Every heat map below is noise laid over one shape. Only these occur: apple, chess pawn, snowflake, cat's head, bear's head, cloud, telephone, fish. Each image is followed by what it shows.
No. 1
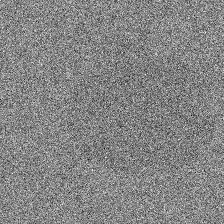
dark apple
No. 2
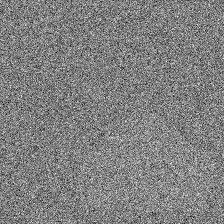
light cloud
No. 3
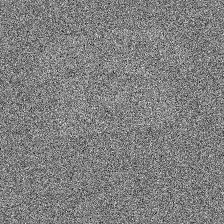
light telephone
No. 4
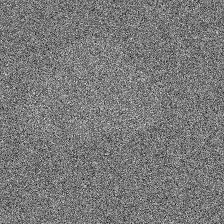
light cloud
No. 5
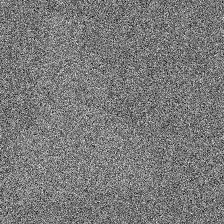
light chess pawn
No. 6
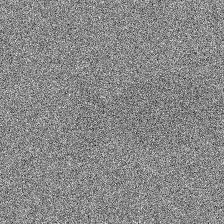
dark fish
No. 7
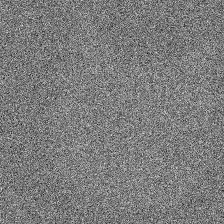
light cat's head
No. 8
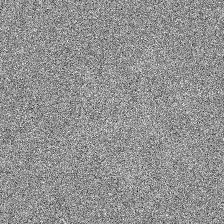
light snowflake
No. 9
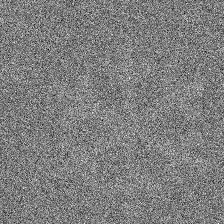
light snowflake
